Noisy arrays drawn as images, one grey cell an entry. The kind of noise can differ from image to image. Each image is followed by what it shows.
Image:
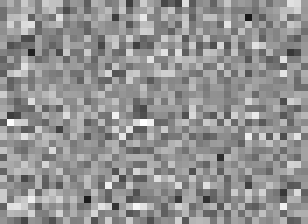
low rank plus noise
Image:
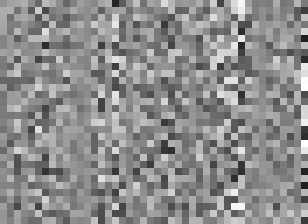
columns of uneven size
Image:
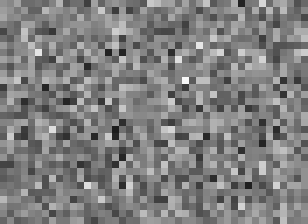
low rank plus noise
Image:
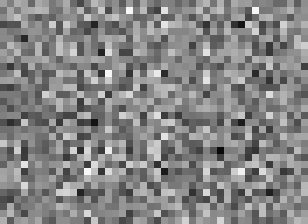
low rank plus noise
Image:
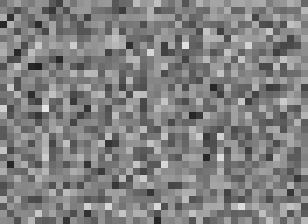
low rank plus noise
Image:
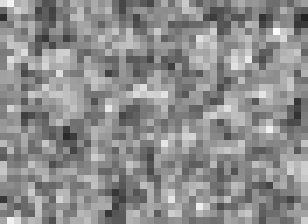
blotchy
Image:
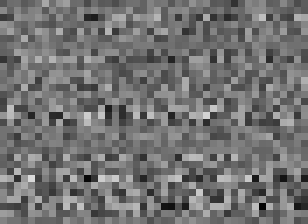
rows of uneven size
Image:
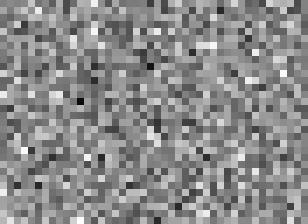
independent entries
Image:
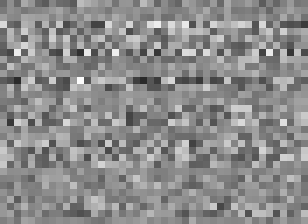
rows of uneven size
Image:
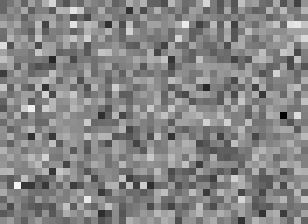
low rank plus noise
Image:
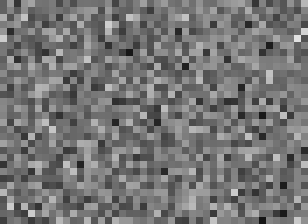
independent entries
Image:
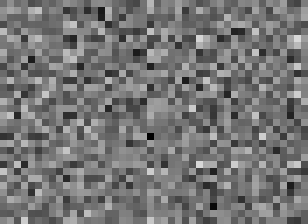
low rank plus noise
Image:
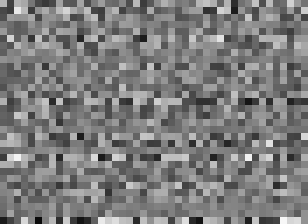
rows of uneven size
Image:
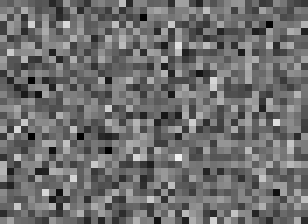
independent entries
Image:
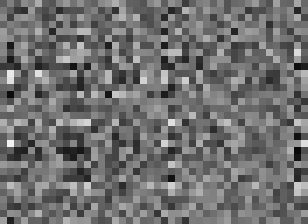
low rank plus noise
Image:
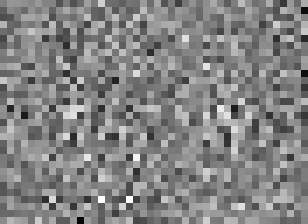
low rank plus noise
